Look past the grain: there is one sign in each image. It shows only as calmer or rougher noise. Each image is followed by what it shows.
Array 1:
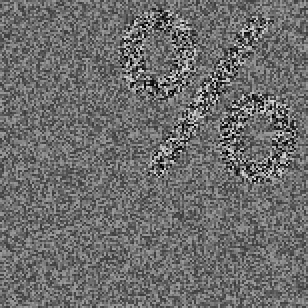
percent sign
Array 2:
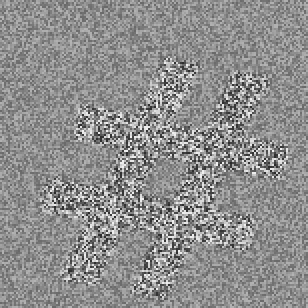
hash sign
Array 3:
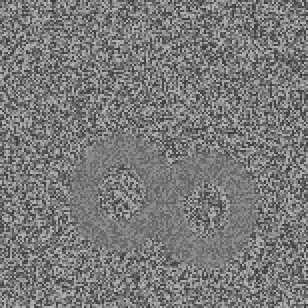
infinity sign
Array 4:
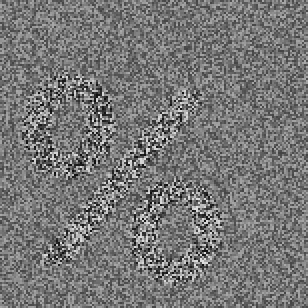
percent sign
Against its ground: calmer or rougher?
rougher
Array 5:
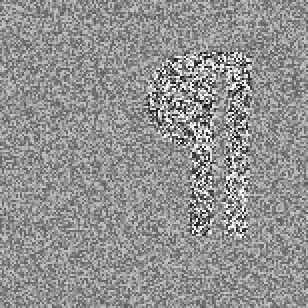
pilcrow
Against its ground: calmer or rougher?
rougher
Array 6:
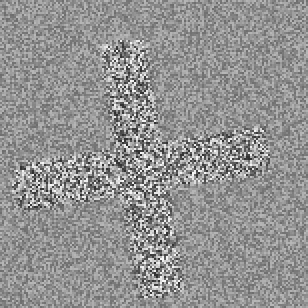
plus sign
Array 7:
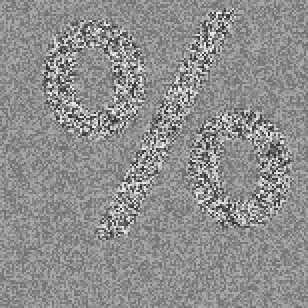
percent sign
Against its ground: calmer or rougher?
rougher
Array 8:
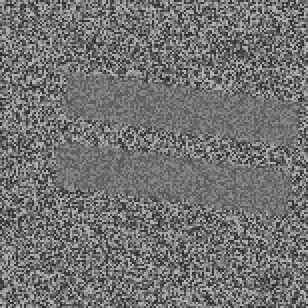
equals sign
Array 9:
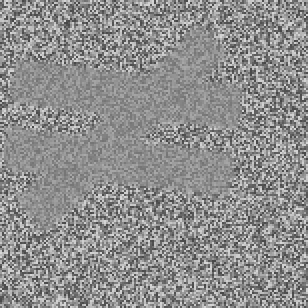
not-equal sign
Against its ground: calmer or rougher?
calmer
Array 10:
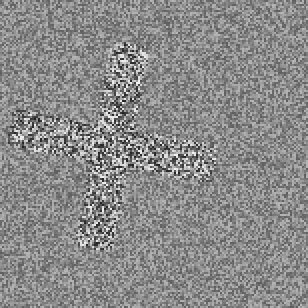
plus sign
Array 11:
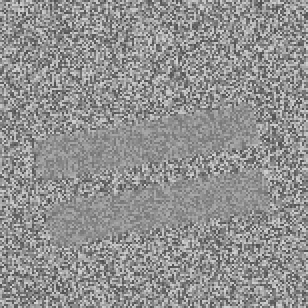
equals sign
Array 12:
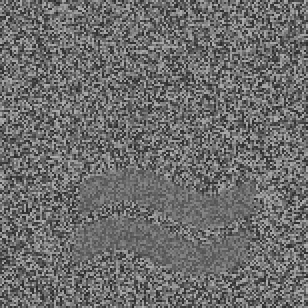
approximately sign
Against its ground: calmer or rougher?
calmer
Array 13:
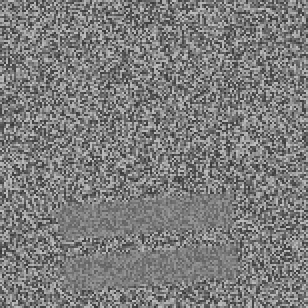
equals sign
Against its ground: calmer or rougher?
calmer
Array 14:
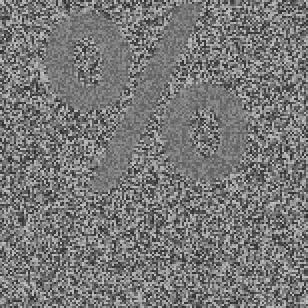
percent sign
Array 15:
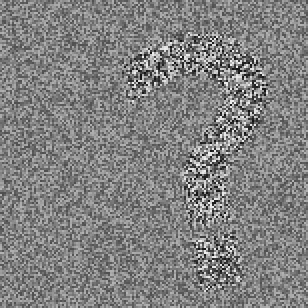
question mark
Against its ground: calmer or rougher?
rougher
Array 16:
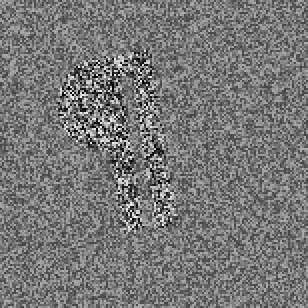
pilcrow
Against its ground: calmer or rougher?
rougher
